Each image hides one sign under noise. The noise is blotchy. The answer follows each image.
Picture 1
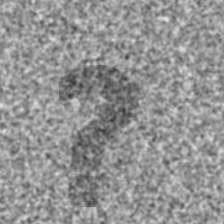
dark question mark
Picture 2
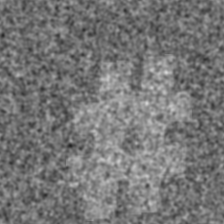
light hash sign
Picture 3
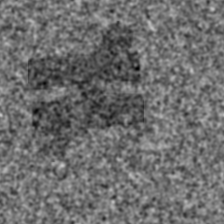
dark not-equal sign
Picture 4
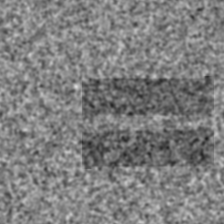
dark equals sign
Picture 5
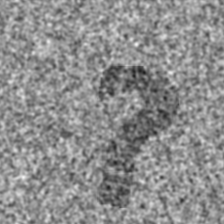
dark question mark
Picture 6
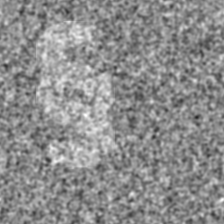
light section sign
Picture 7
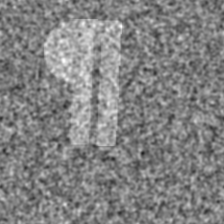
light pilcrow
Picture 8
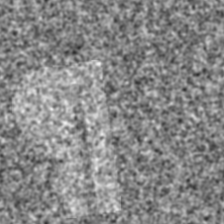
light pilcrow
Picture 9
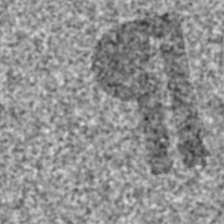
dark pilcrow
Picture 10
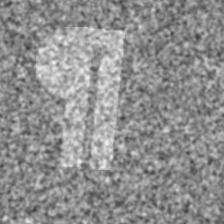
light pilcrow
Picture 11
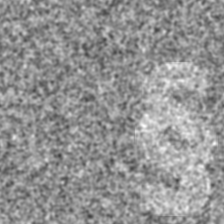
light section sign
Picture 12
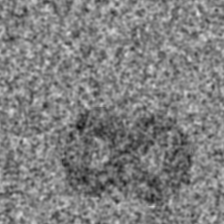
dark infinity sign
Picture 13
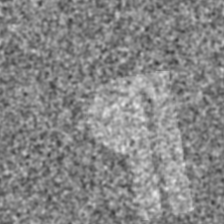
light pilcrow
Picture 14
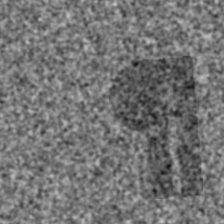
dark pilcrow
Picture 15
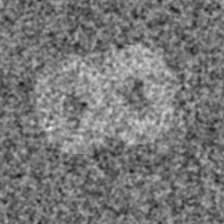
light infinity sign
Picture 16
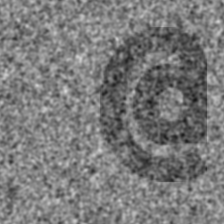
dark at sign
